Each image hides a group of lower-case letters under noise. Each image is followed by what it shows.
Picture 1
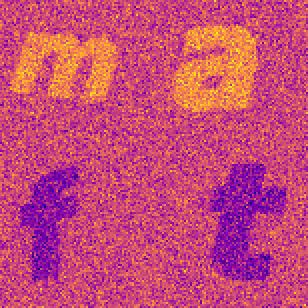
top left: light m; top right: light a; bottom left: dark f; bottom right: dark t
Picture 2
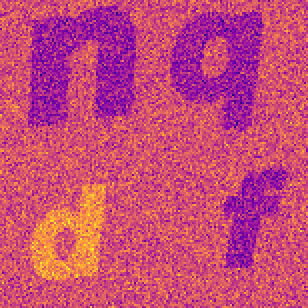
top left: dark n; top right: dark q; bottom left: light d; bottom right: dark f
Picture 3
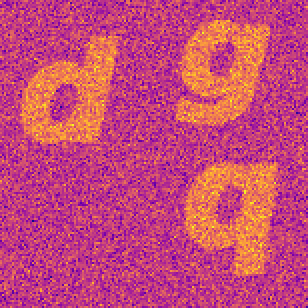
top left: light d; top right: light g; bottom right: light q
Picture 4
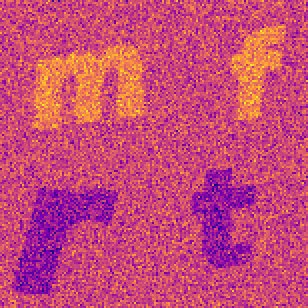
top left: light m; top right: light f; bottom left: dark r; bottom right: dark t
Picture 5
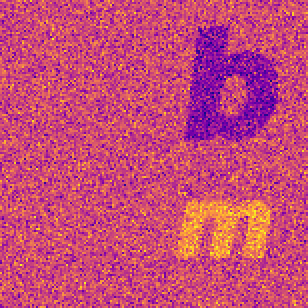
top right: dark b; bottom right: light m
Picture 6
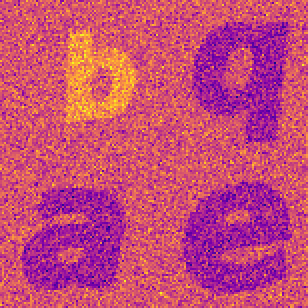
top left: light b; top right: dark q; bottom left: dark a; bottom right: dark e
